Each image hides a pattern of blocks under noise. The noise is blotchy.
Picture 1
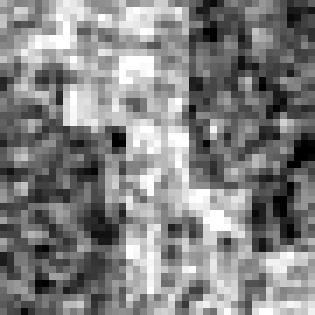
the same after a half turn
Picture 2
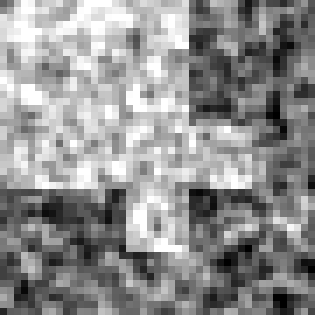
mirrored about the diagonal from the top left
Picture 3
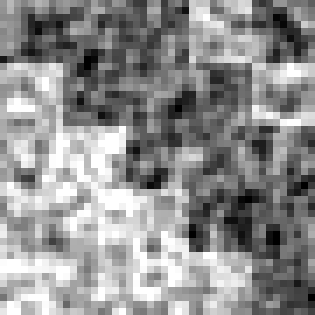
mirrored about the diagonal from the bottom left
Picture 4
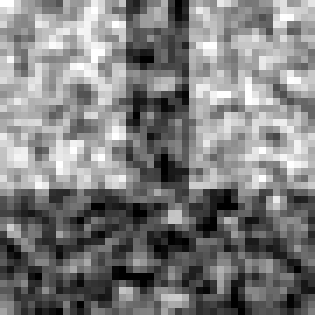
left and right mirror each other
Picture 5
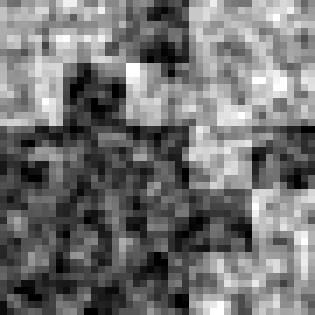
mirrored about the diagonal from the bottom left
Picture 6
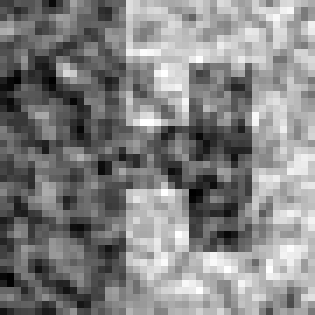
top and bottom mirror each other
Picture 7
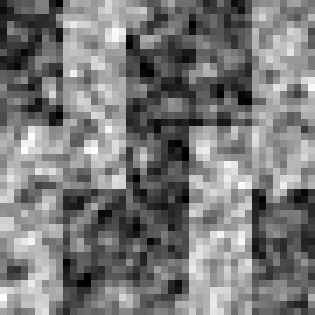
the same after a half turn
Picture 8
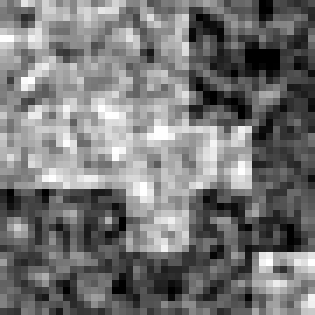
mirrored about the diagonal from the top left
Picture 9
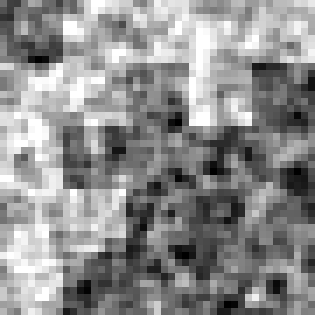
mirrored about the diagonal from the top left
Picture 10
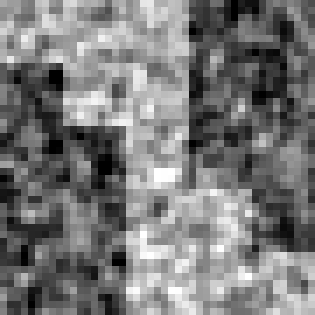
the same after a half turn
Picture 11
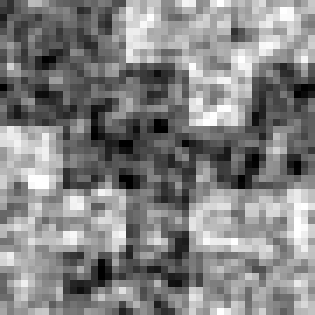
mirrored about the diagonal from the top left
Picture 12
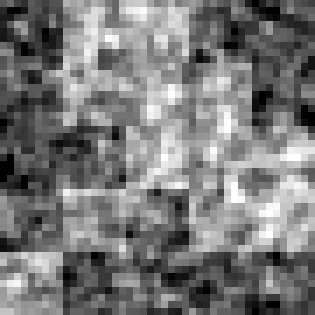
mirrored about the diagonal from the bottom left
